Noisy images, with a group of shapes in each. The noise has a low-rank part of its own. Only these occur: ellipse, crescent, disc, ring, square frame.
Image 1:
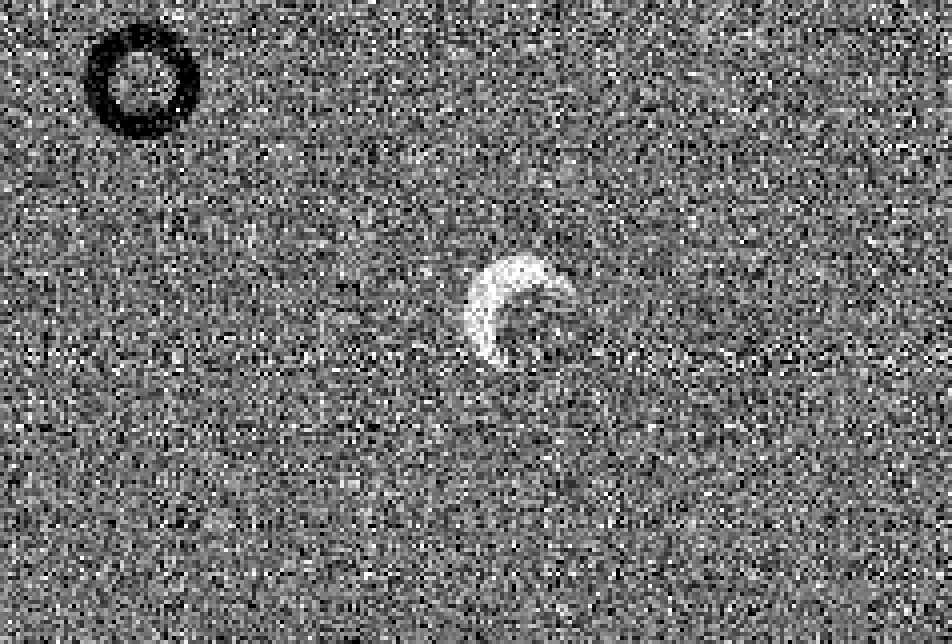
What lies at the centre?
crescent
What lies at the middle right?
nothing
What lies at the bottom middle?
nothing
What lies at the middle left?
nothing
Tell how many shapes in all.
2
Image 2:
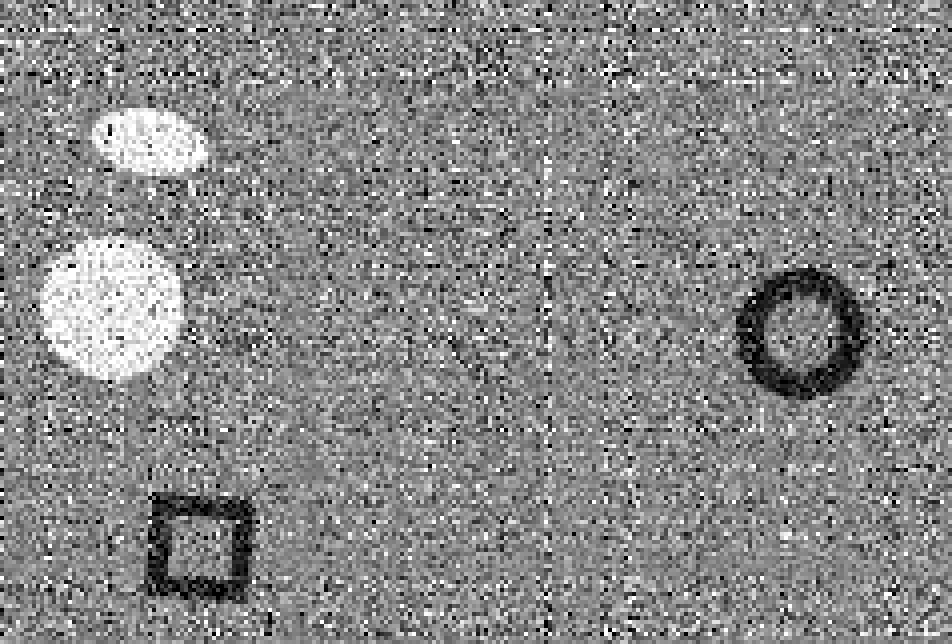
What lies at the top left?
ellipse
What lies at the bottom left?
square frame
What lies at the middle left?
disc
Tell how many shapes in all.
4
